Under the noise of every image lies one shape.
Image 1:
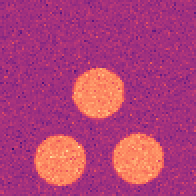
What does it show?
light three dots
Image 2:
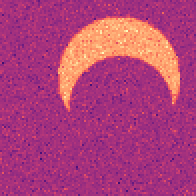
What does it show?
light crescent
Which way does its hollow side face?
down
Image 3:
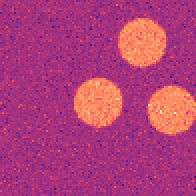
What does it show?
light three dots
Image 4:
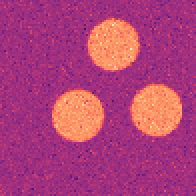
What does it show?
light three dots
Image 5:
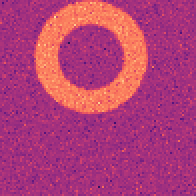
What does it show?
light ring
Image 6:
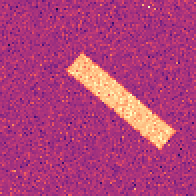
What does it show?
light bar
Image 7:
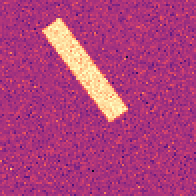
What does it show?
light bar
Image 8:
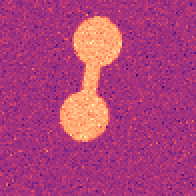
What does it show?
light dumbbell
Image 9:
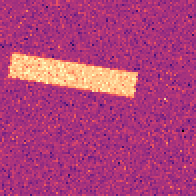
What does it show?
light bar
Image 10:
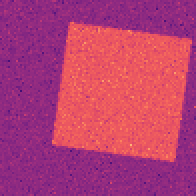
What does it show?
light square
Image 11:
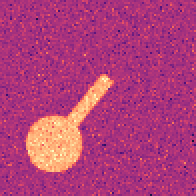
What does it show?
light lollipop
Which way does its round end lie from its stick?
down and left
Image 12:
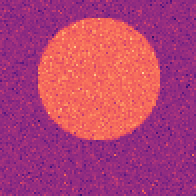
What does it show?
light disc
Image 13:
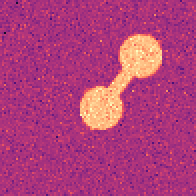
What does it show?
light dumbbell
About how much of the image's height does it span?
half
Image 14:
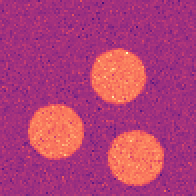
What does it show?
light three dots
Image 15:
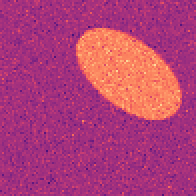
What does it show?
light ellipse
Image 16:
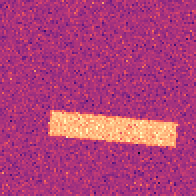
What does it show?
light bar
